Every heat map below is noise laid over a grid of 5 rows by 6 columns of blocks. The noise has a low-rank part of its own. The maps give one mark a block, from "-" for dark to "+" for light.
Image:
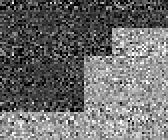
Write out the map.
------
----++
---+++
---+++
++++++
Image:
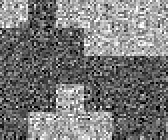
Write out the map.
+-++++
---+++
------
--+---
-+++--
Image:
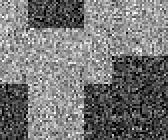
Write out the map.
+--+++
++++++
++++--
-++---
-++---
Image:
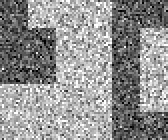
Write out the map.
-+++--
--++-+
--++-+
++++-+
++++--
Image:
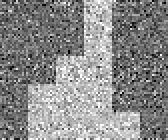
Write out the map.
---+--
---+--
--++--
-+++--
-++++-
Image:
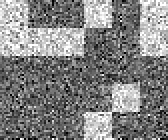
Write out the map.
+--+-+
+++--+
------
----+-
---+--
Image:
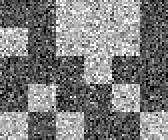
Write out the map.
--+++-
+-+++-
---+--
-+--+-
+-+--+
